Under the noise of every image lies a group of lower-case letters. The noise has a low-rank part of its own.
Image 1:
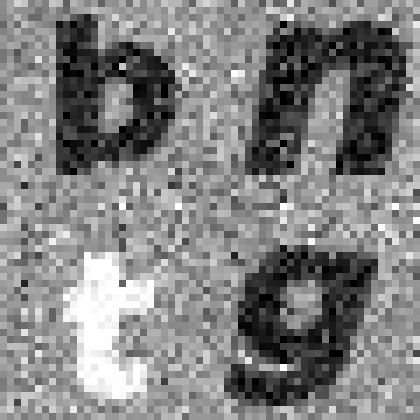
top left: dark b; top right: dark n; bottom left: light t; bottom right: dark g
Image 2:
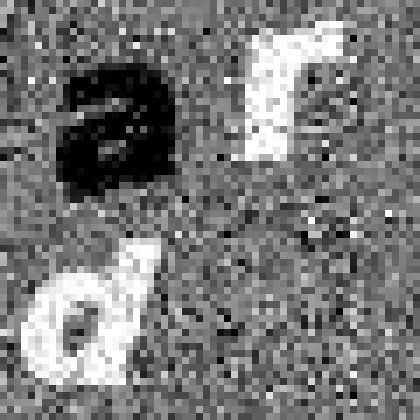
top left: dark a; top right: light r; bottom left: light d
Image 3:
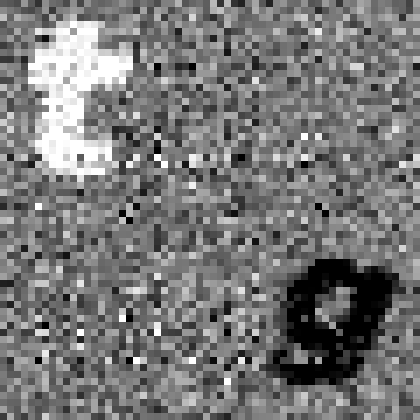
top left: light t; bottom right: dark g
